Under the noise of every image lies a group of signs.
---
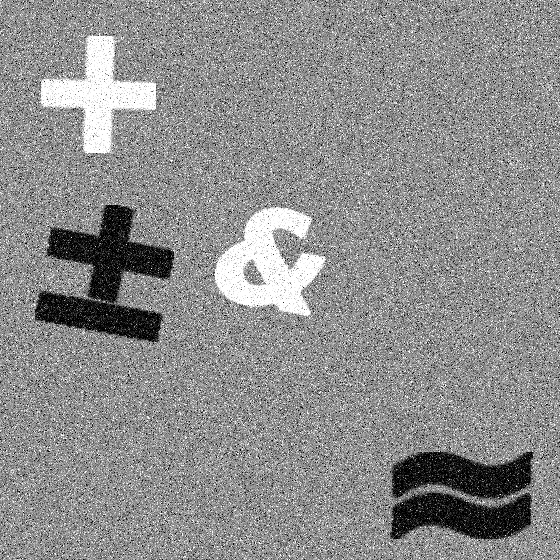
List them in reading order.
top left: light plus sign; middle left: dark plus-minus sign; centre: light ampersand; bottom right: dark approximately sign
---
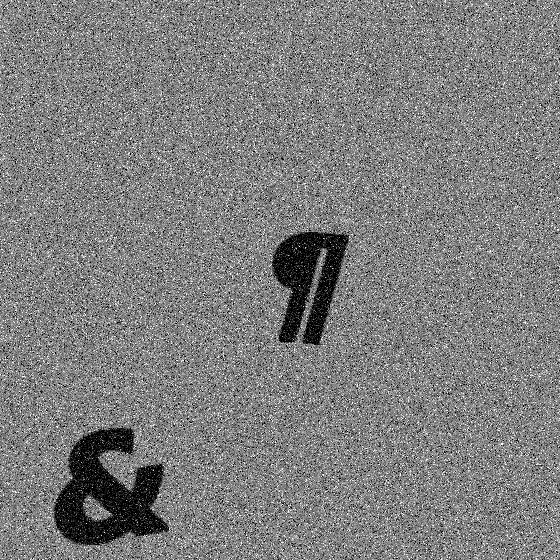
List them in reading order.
centre: dark pilcrow; bottom left: dark ampersand
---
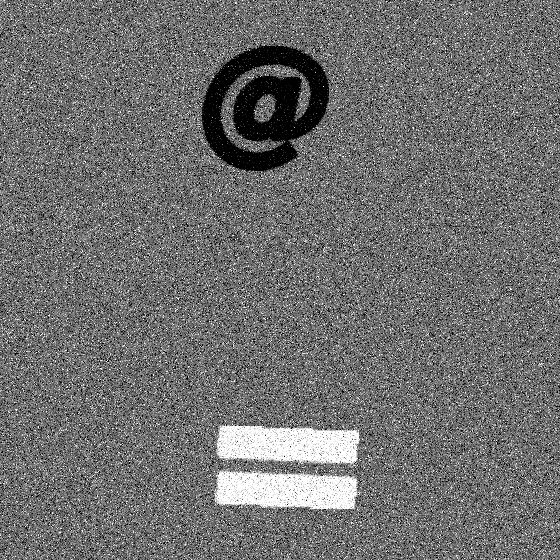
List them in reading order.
top middle: dark at sign; bottom middle: light equals sign
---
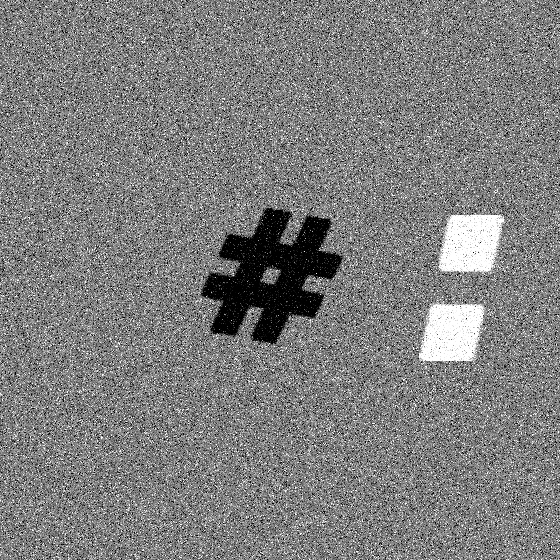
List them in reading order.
centre: dark hash sign; middle right: light colon
